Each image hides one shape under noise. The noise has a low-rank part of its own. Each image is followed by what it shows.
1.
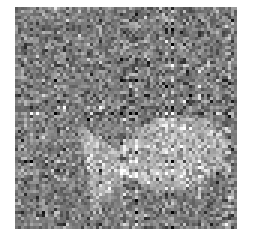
light fish
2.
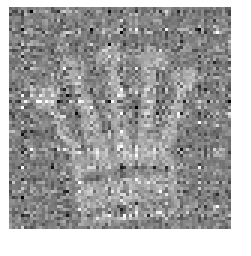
light chess queen
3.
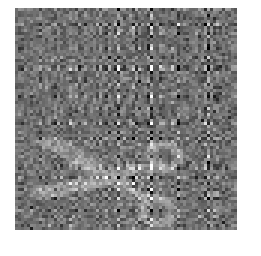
light pair of scissors
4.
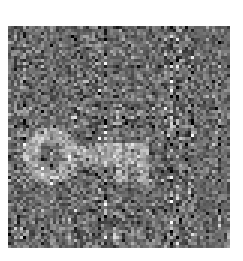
light key
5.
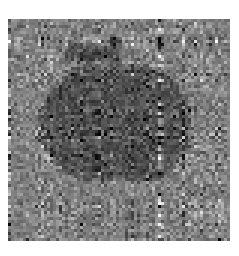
dark apple
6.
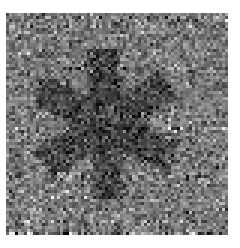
dark asterisk
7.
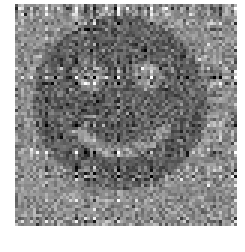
dark smiling face
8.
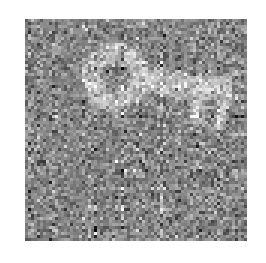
light key
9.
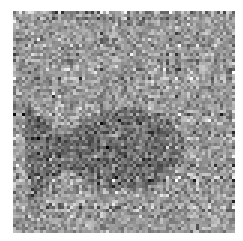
dark fish
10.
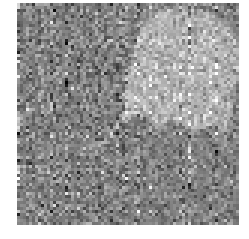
light ghost
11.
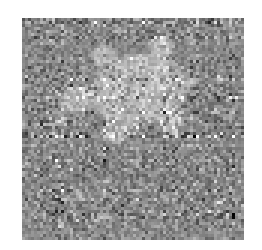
light turtle
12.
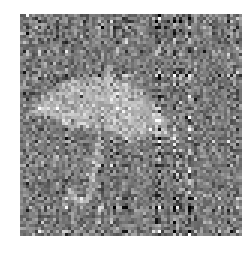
light umbrella
